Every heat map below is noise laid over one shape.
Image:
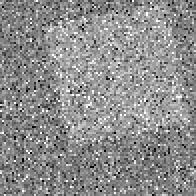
square
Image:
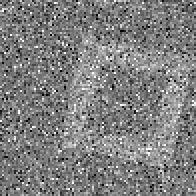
square frame
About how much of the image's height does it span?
two thirds
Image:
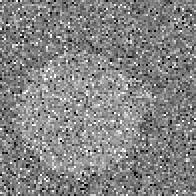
disc
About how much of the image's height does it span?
two thirds
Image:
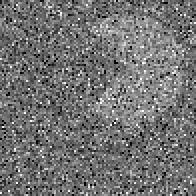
disc with a wedge cut out
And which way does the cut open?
left
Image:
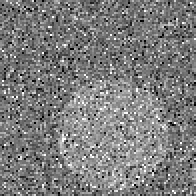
disc
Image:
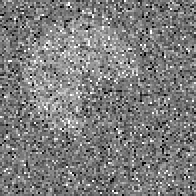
disc with a wedge cut out
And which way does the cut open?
down and right
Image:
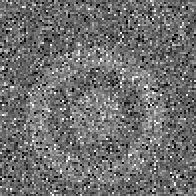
bullseye
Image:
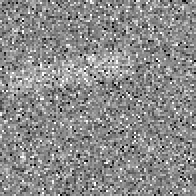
bar
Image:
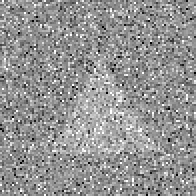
triangle
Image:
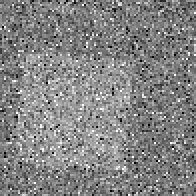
square
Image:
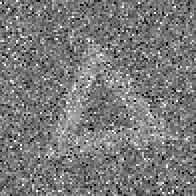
triangle frame
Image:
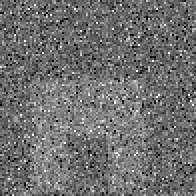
square with a notch
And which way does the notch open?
down
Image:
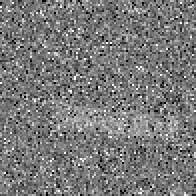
bar
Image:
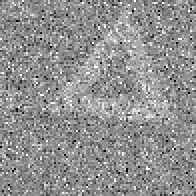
triangle frame
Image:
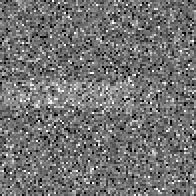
bar
